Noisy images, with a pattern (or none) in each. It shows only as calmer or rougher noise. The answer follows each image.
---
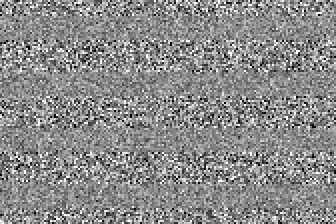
horizontal stripes
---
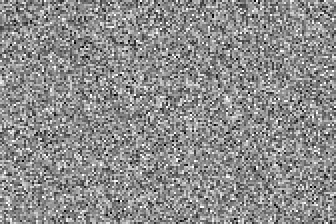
only noise
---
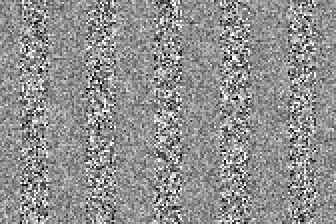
vertical stripes
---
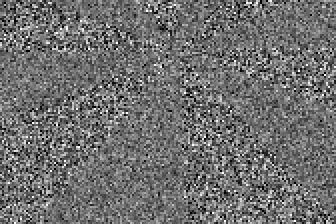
spokes from one point
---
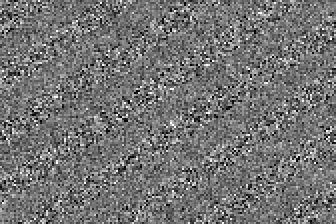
diagonal stripes
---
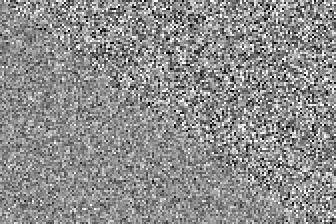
a sharp edge
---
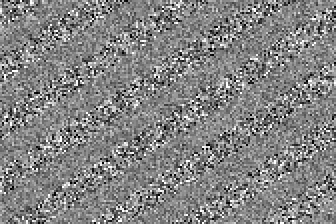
diagonal stripes
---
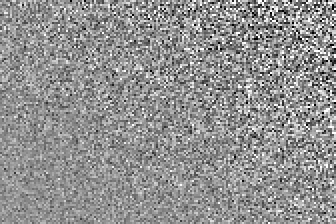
a smooth slope
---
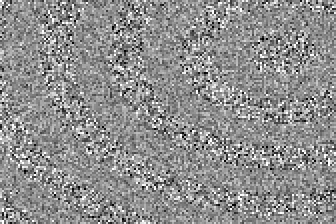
rings round one point
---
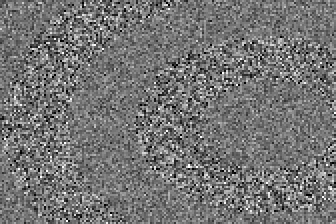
rings round one point
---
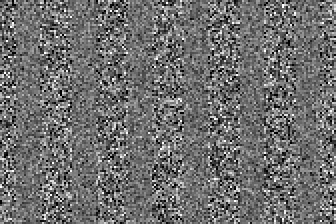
vertical stripes
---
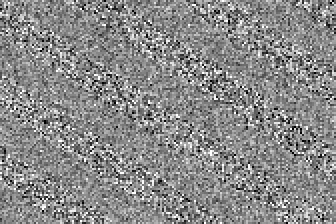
diagonal stripes
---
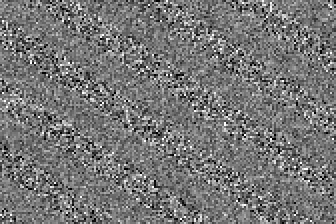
diagonal stripes
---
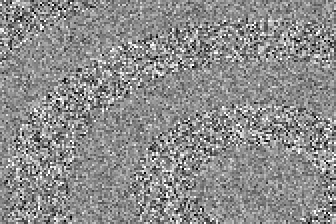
rings round one point
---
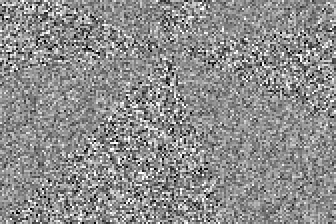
spokes from one point
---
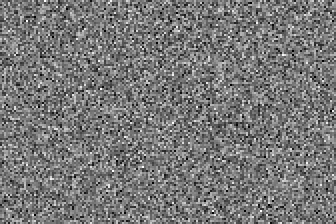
only noise
